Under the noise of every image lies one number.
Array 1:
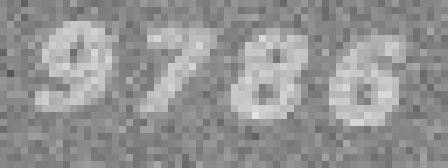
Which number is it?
9786
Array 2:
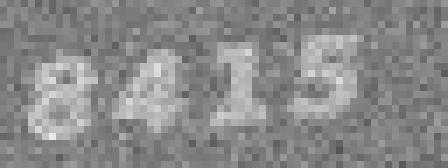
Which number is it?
8415
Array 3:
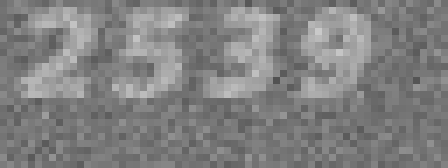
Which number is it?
2539
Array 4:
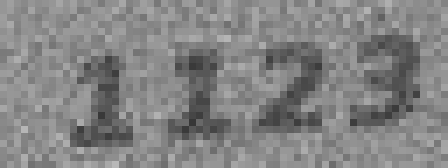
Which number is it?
1123
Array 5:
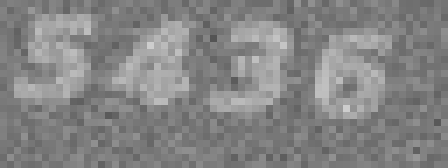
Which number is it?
5436
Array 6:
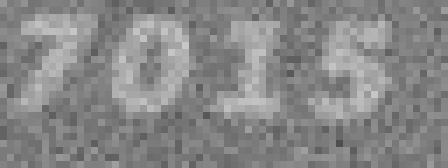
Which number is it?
7015
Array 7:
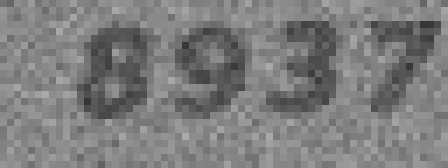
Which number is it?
8937
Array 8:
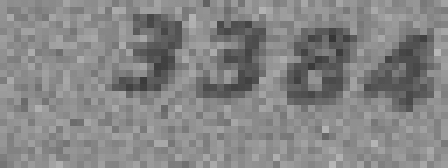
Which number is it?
3384
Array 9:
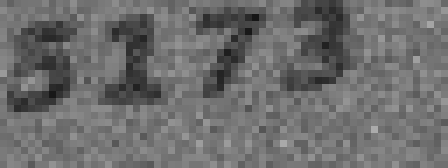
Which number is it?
5173
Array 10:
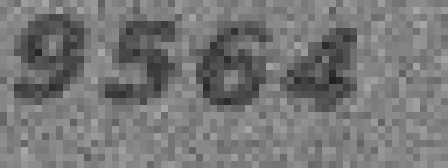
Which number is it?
9564
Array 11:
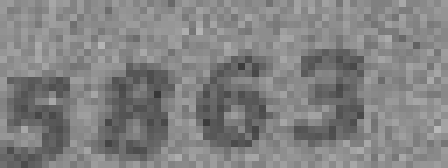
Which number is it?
5863
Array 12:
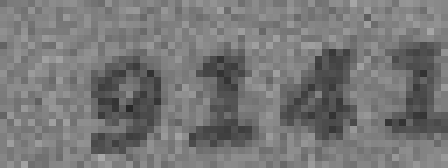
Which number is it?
9141
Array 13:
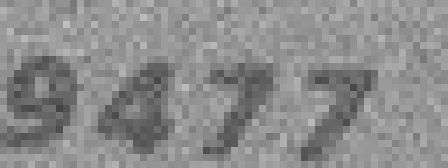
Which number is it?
9477
